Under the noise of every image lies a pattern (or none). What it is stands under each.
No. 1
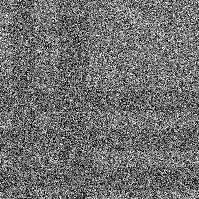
bands of rows crossing bands of columns
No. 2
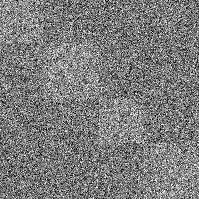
blocks along the diagonal
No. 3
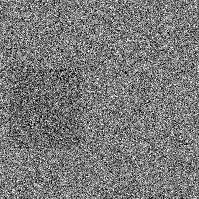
one block
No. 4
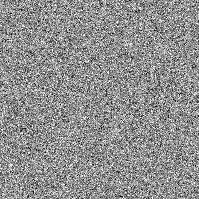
only noise
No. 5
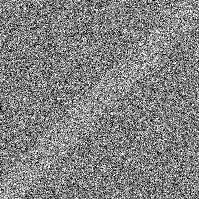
a diagonal band
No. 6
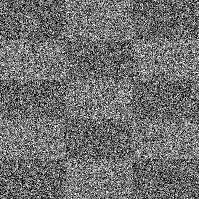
a checkerboard
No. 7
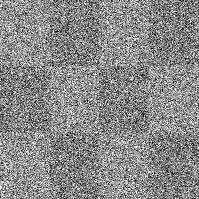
a checkerboard
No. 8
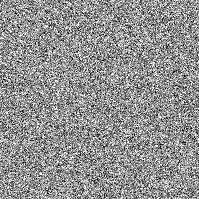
only noise
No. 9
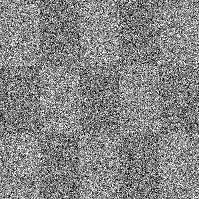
a checkerboard
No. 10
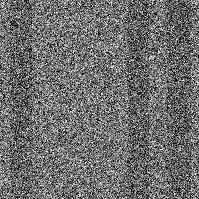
bands of columns
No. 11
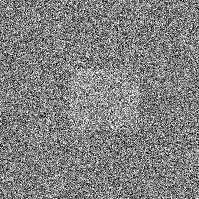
one block
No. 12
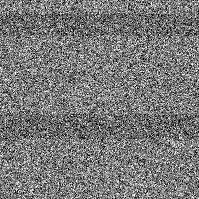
bands of rows
